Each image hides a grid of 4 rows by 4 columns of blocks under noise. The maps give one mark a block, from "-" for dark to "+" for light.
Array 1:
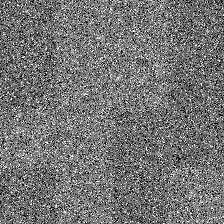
- + + -
- + + -
+ + - -
- + - +
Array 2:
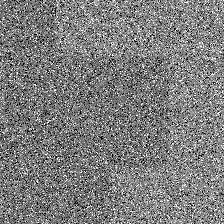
- + + +
- - - +
- - - +
- - + +
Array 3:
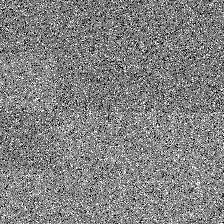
- - - -
+ - - -
- + + +
+ + + +
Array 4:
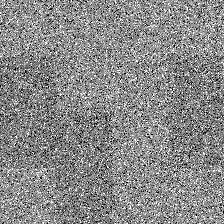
+ + + +
- + + -
- - + -
+ - + +
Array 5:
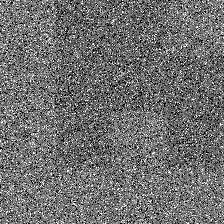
+ - - +
+ - - -
+ - + -
+ + + +
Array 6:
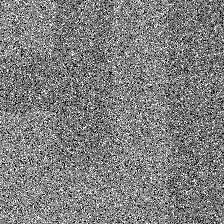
+ - + -
- - + -
+ - + -
+ + + -
